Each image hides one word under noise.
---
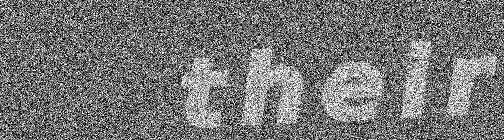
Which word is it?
their
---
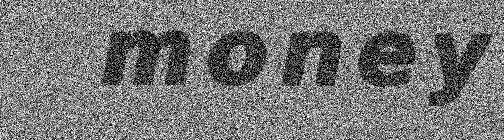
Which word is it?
money
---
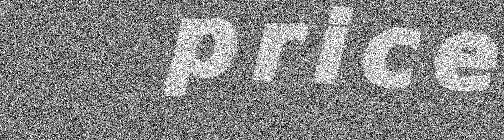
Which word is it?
price
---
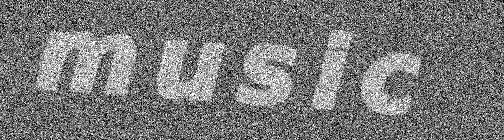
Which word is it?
music
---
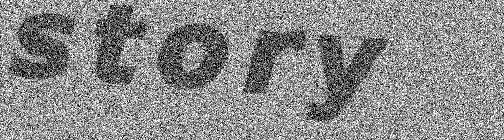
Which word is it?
story
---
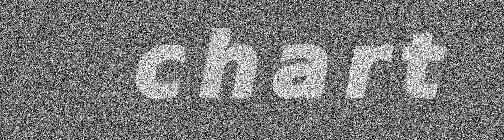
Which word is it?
chart
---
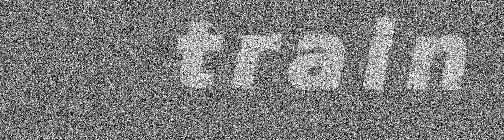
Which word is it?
train
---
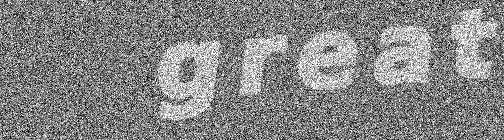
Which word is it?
great
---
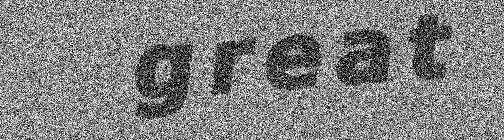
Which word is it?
great
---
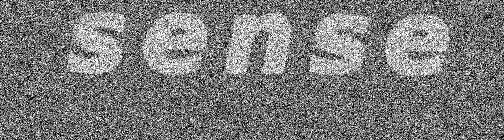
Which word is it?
sense
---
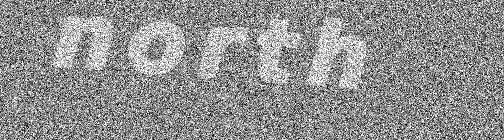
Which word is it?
north
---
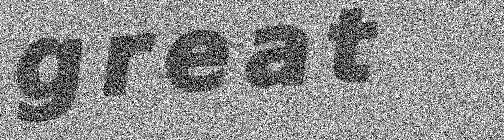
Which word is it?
great
